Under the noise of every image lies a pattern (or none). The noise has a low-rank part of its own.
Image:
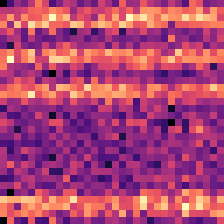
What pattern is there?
bands of rows
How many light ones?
4
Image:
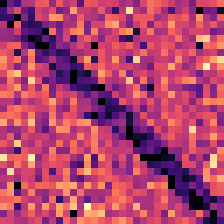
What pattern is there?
a diagonal band
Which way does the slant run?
top left to bottom right
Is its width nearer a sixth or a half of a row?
a sixth
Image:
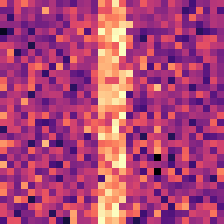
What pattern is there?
one band of columns
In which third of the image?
middle
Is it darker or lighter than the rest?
lighter
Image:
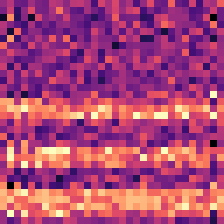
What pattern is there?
bands of rows
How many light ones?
3
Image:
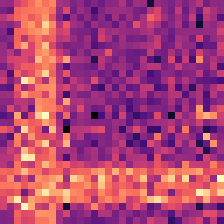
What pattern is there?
bands of rows crossing bands of columns
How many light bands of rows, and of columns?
1 and 1
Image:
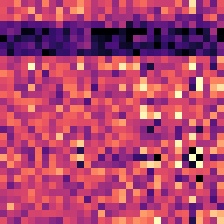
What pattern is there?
one band of rows
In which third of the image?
top
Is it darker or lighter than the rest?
darker
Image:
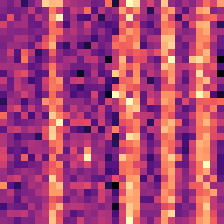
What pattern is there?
bands of columns
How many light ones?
4
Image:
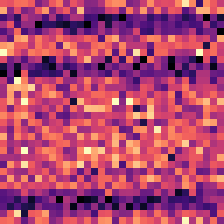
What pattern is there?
bands of rows
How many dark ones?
3
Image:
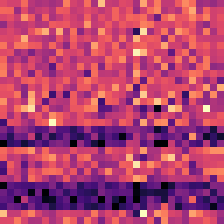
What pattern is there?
bands of rows
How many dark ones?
2
